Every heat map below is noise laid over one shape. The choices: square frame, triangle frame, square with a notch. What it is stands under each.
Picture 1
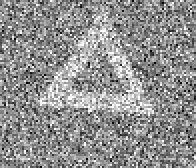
triangle frame
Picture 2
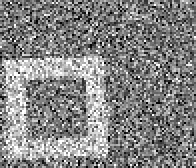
square frame
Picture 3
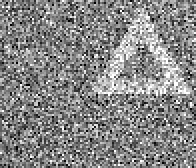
triangle frame
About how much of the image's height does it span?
half
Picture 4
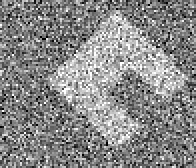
square with a notch
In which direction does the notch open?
down and right
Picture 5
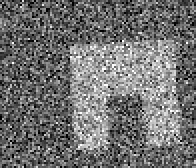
square with a notch
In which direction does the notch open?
down
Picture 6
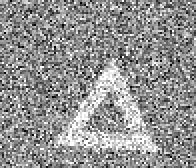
triangle frame
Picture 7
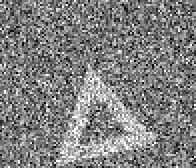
triangle frame
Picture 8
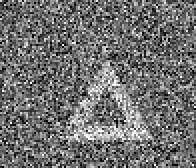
triangle frame
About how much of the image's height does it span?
half
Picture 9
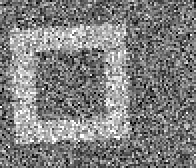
square frame
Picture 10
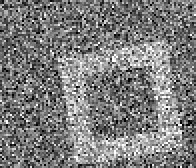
square frame
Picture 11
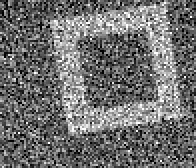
square frame
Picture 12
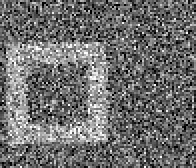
square frame
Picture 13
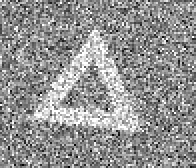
triangle frame
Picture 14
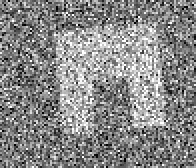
square with a notch
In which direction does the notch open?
down
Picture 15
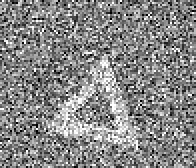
triangle frame
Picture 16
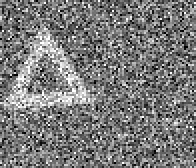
triangle frame
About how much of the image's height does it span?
half
